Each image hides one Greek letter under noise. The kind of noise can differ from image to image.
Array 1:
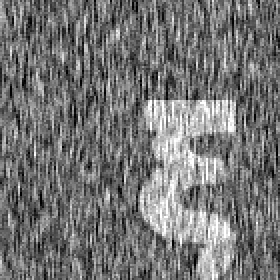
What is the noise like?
streaked along the columns
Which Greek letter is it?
xi
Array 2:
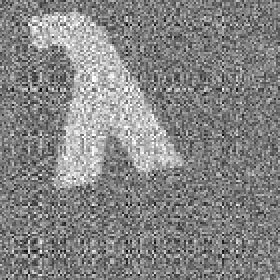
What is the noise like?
low rank plus noise
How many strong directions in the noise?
one
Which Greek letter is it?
lambda
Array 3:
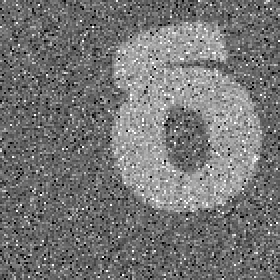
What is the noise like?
heavy tails
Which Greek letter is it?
delta
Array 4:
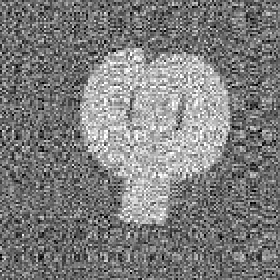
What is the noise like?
low rank plus noise
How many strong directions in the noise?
two
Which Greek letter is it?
phi
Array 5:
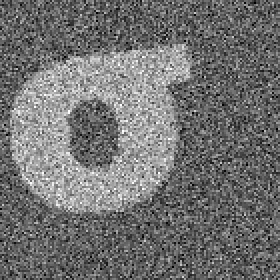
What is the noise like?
independent entries
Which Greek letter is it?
sigma
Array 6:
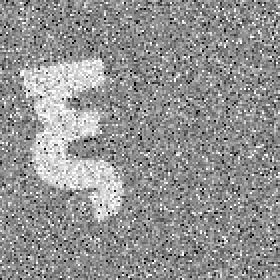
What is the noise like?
heavy tails
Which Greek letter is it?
xi
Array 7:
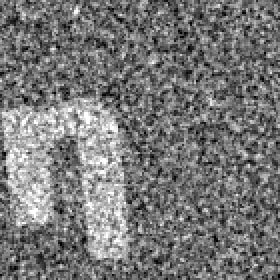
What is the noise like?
blotchy
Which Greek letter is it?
eta
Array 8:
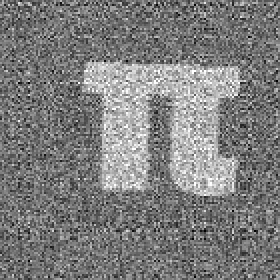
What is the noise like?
low rank plus noise
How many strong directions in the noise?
two
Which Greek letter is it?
pi
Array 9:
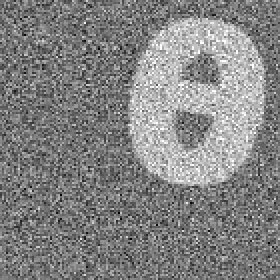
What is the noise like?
low rank plus noise
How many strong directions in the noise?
three or four
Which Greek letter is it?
theta
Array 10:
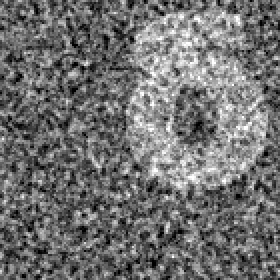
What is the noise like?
blotchy
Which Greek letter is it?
delta
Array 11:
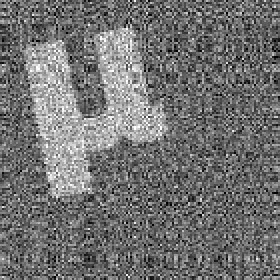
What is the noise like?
low rank plus noise
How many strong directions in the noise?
one
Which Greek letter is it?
mu
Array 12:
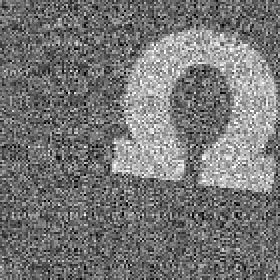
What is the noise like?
low rank plus noise
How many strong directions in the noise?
three or four
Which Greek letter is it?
omega
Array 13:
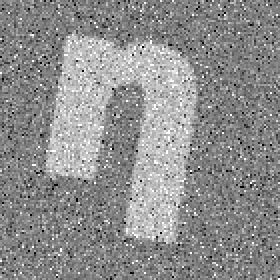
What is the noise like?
heavy tails
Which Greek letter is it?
eta
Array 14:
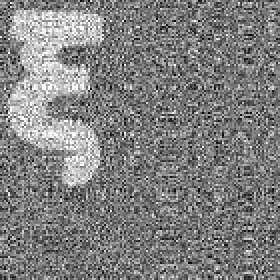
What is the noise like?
low rank plus noise
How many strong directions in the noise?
two
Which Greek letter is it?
xi
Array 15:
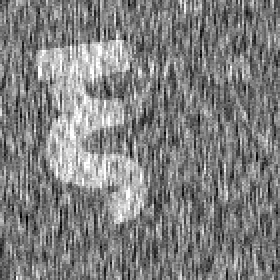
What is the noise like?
streaked along the columns
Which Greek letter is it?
xi
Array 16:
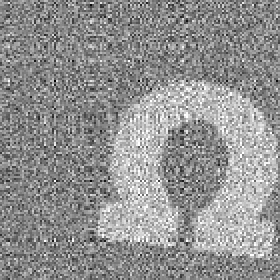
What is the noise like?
low rank plus noise
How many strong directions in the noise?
one
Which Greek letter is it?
omega
